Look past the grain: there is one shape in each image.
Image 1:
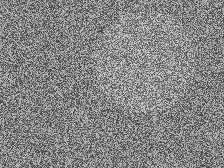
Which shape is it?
disc
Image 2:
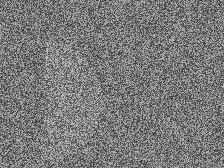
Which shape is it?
half disc
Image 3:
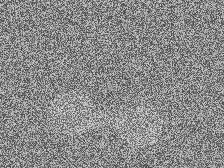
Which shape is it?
dumbbell
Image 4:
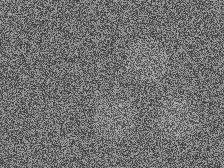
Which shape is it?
three dots
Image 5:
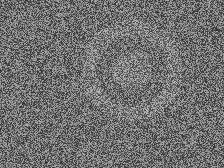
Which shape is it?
bullseye
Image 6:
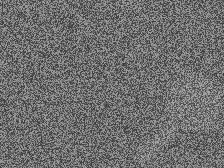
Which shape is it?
lollipop
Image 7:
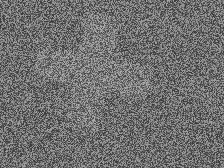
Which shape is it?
cross
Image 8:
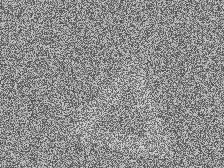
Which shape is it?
triangle frame
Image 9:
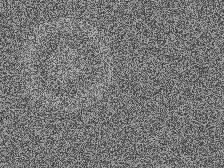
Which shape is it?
bullseye
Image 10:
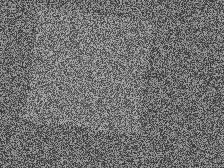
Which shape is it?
square
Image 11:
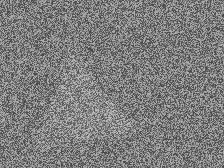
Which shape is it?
triangle
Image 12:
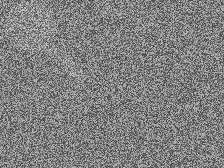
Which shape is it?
lollipop
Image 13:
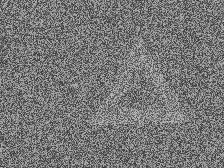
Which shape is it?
triangle frame
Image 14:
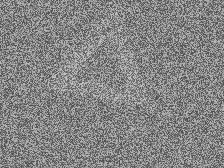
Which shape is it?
triangle frame
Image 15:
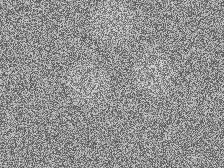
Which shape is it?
three dots
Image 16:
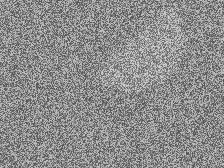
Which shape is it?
half disc
